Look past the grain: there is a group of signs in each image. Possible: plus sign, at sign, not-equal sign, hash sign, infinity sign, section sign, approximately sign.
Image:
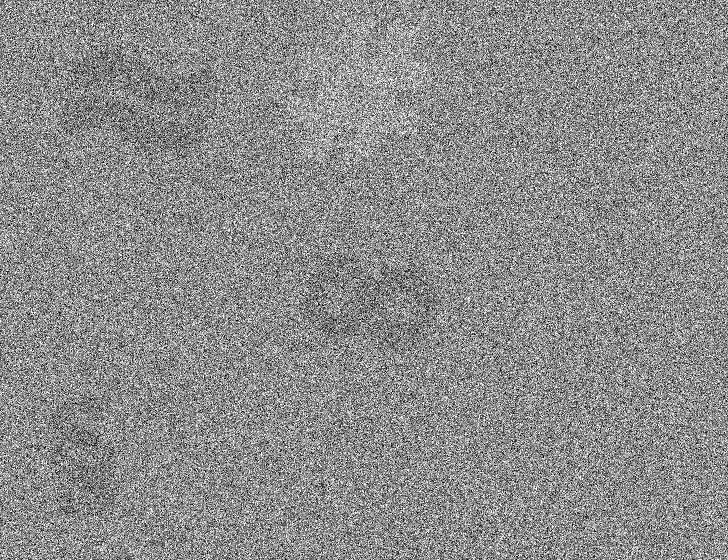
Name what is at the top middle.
hash sign
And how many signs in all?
4
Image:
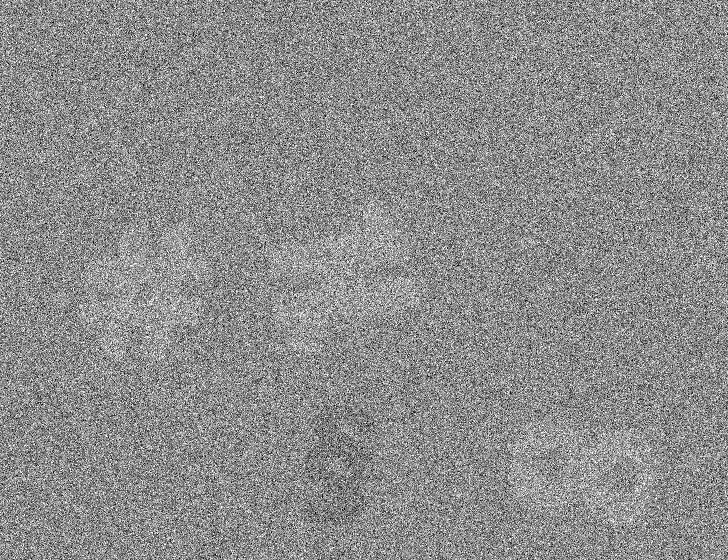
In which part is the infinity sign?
bottom right
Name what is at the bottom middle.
section sign
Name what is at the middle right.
nothing
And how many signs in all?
4
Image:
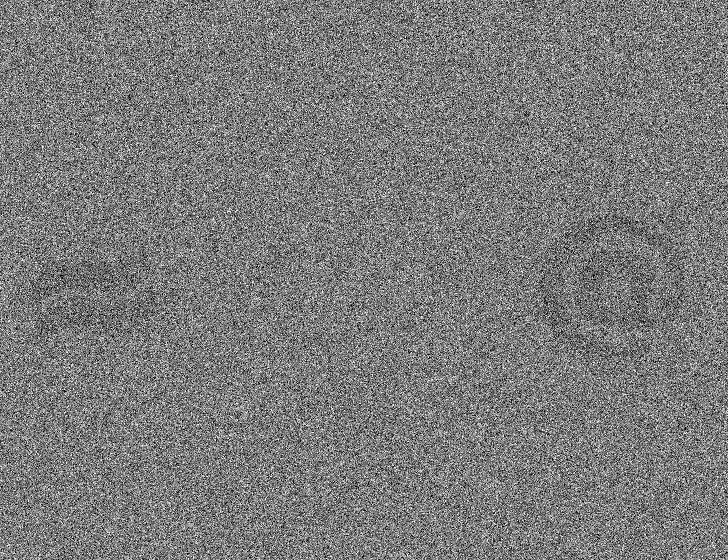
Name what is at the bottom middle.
nothing
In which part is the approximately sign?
middle left
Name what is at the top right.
nothing
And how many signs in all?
2
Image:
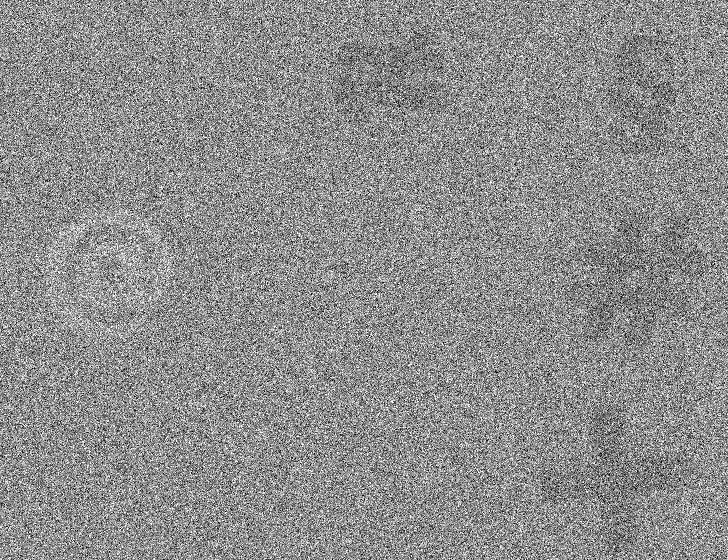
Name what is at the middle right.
hash sign
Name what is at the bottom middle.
nothing
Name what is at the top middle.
not-equal sign
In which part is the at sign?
middle left
